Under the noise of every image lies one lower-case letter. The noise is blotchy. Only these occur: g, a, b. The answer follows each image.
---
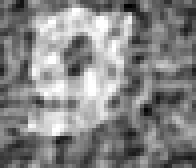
g
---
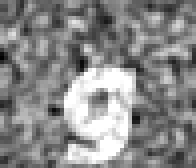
g
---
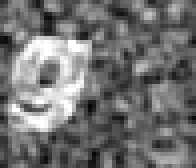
g
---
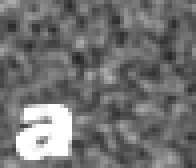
a
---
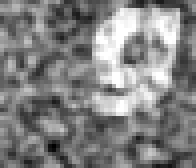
g
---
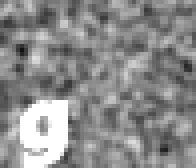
g
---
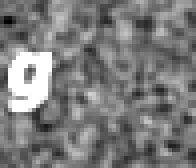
g
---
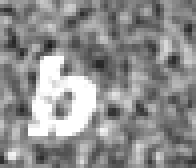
b
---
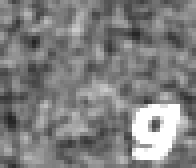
g
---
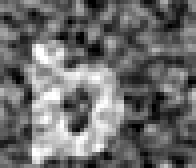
b
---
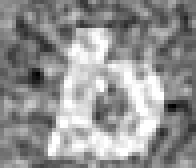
b
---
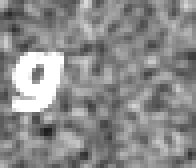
g
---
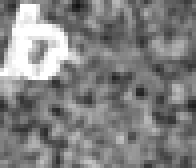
b
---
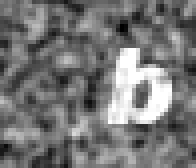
b
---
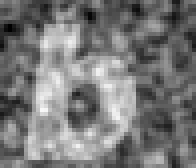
b
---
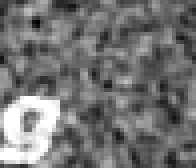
g
